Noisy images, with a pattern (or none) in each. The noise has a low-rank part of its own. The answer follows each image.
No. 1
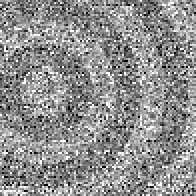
rings round one point
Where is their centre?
middle left
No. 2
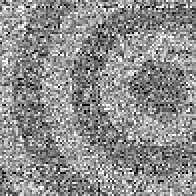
rings round one point
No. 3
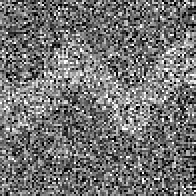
a wavy band
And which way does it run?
left to right
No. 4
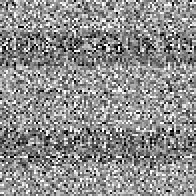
horizontal stripes
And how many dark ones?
2
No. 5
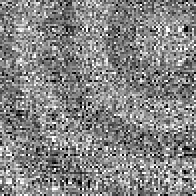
rings round one point
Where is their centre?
top right
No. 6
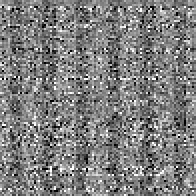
vertical stripes
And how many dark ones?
6
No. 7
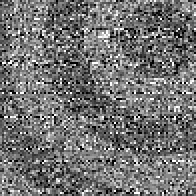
rings round one point
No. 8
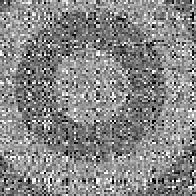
rings round one point
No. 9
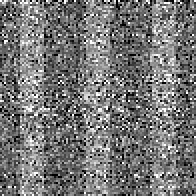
vertical stripes
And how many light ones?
3
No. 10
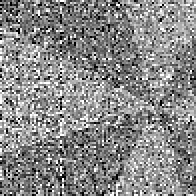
spokes from one point
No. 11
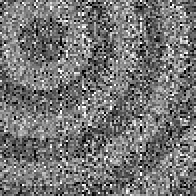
rings round one point
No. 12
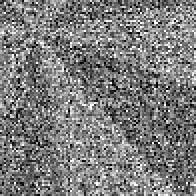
spokes from one point
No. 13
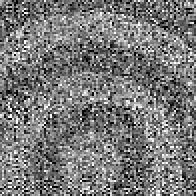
rings round one point
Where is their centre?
bottom middle
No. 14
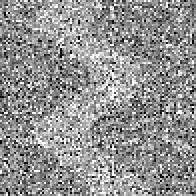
a wavy band
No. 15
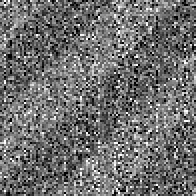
diagonal stripes
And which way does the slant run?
bottom left to top right
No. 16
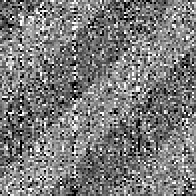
diagonal stripes
